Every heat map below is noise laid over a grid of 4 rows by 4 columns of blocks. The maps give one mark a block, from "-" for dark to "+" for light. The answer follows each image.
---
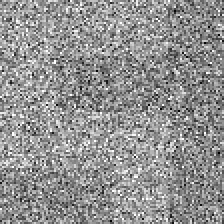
+++-
+---
+++-
--+-
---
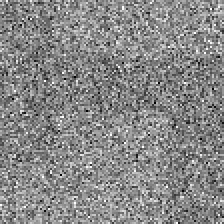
-+++
----
-++-
+++-
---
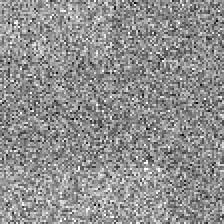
++--
----
----
+++-
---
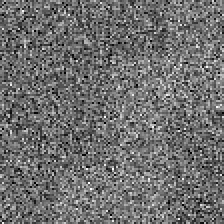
---+
--++
--+-
-++-
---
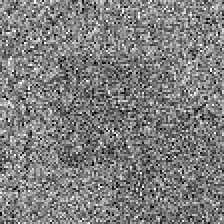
++++
+--+
+---
++--
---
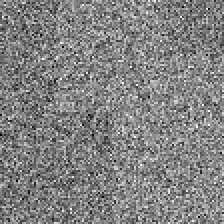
-++-
-+++
--++
--++
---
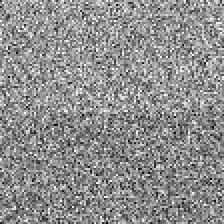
++++
++++
----
----
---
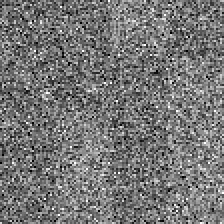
--+-
---+
-+-+
-+-+
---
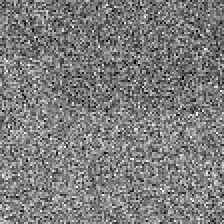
----
+---
++++
++++
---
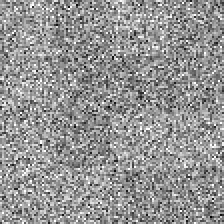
+-+-
+---
+-++
++--
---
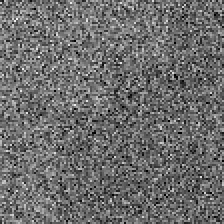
+++-
++--
+---
+---
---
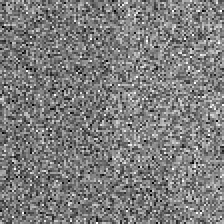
--++
--++
--++
---+
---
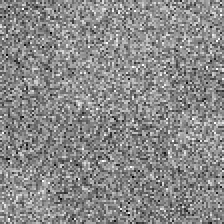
-+++
-++-
---+
+---
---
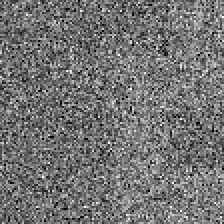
---+
--++
--+-
--++
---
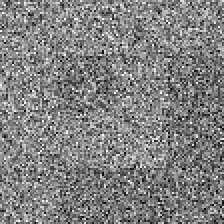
++++
+-+-
+++-
+---
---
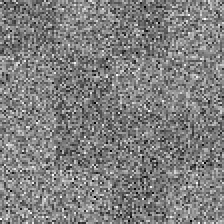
-+-+
+-++
+---
++-+
